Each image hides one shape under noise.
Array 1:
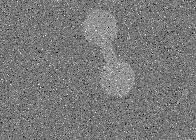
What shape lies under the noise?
dumbbell
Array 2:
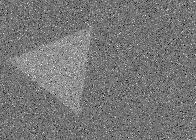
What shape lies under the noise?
triangle
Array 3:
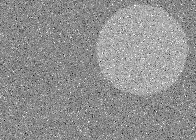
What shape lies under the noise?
disc
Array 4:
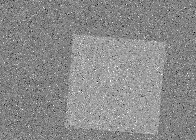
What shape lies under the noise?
square
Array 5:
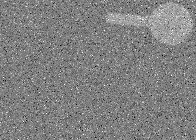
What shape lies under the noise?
lollipop
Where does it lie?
top right
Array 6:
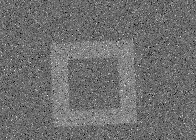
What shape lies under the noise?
square frame
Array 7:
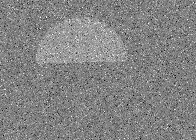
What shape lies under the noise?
half disc
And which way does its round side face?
up
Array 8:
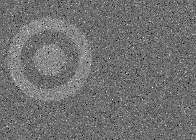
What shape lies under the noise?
bullseye
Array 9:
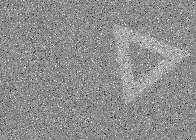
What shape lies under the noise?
triangle frame
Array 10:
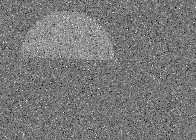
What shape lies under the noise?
half disc
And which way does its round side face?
up
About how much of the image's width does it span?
half
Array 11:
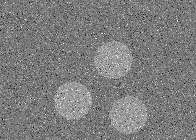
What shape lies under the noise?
three dots
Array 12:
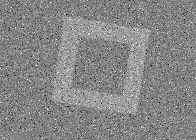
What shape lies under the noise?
square frame
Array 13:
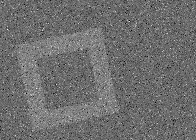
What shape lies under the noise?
square frame
